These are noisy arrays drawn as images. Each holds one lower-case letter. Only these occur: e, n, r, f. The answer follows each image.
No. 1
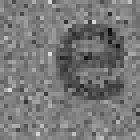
e
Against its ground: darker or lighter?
darker
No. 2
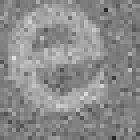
e
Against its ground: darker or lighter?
lighter
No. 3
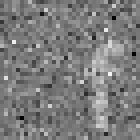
f
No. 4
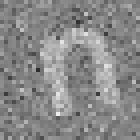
n
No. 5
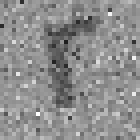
r
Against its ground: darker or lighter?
darker
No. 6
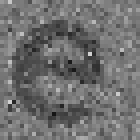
e
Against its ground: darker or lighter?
darker
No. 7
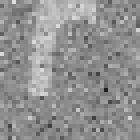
r
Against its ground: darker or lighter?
lighter
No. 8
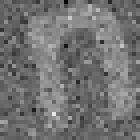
n
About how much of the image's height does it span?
nearly all
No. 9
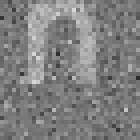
n
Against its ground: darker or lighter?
lighter
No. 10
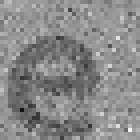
e
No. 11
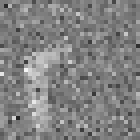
r
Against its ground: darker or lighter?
lighter
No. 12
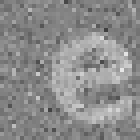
e
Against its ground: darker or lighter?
lighter
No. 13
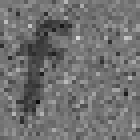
f
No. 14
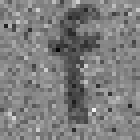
f
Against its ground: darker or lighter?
darker
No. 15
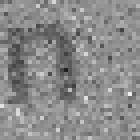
n
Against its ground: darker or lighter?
darker
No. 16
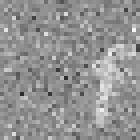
f
